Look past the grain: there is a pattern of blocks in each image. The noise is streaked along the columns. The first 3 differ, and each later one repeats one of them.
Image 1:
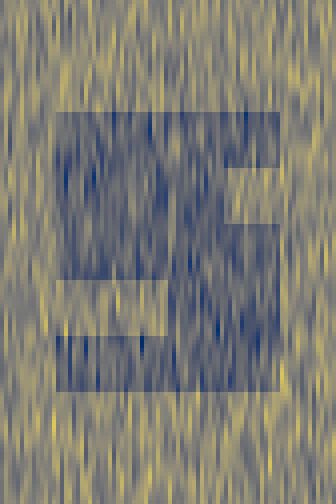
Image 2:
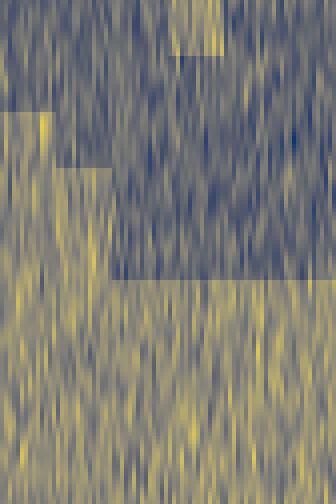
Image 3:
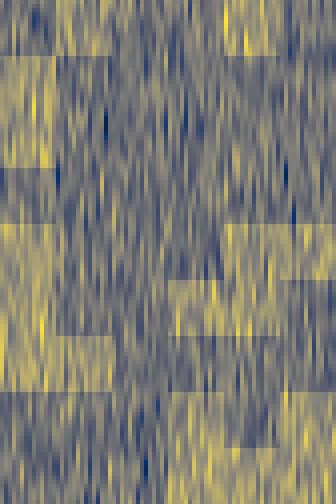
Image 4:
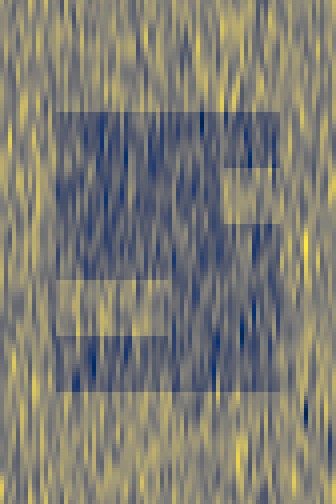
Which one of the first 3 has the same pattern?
1
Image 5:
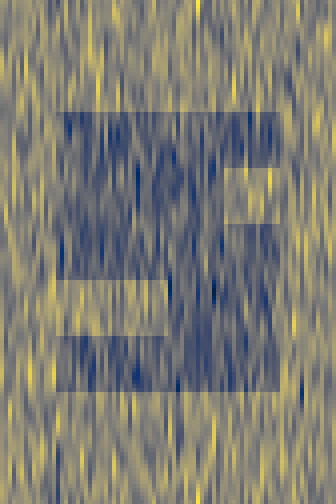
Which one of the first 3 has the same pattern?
1
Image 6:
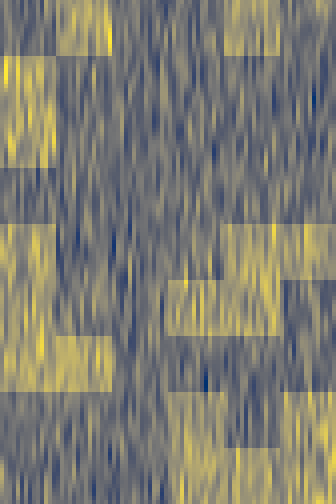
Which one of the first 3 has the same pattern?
3
